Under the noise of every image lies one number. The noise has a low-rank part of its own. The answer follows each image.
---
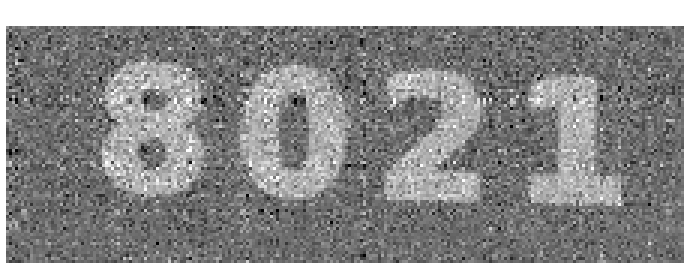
8021
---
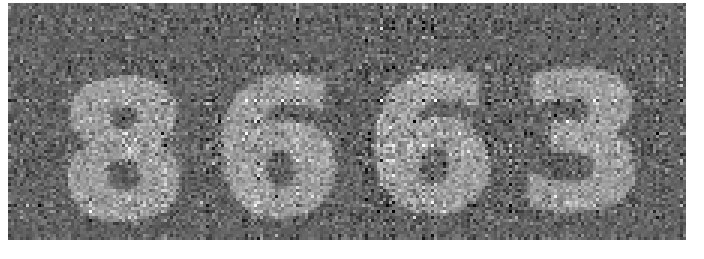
8663
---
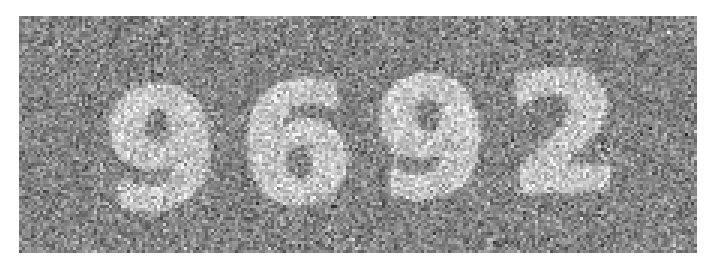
9692
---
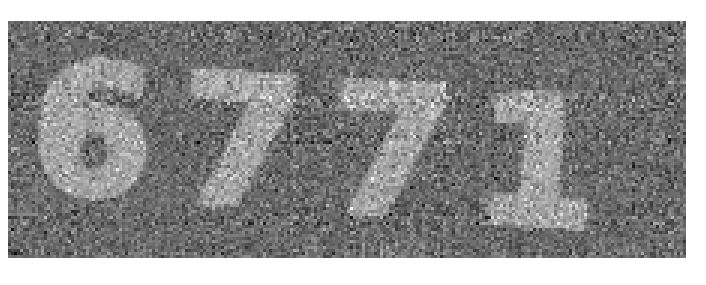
6771
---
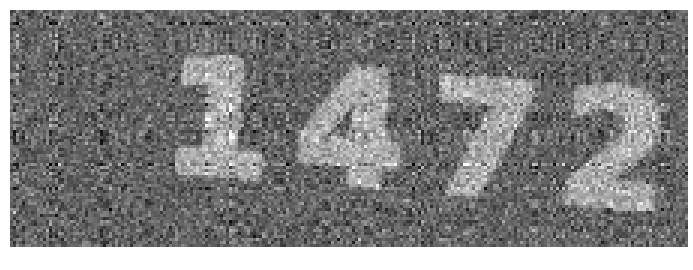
1472
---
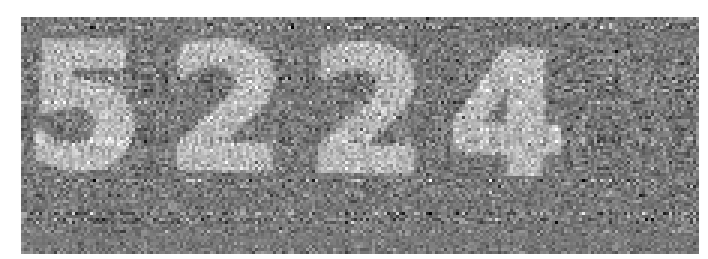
5224
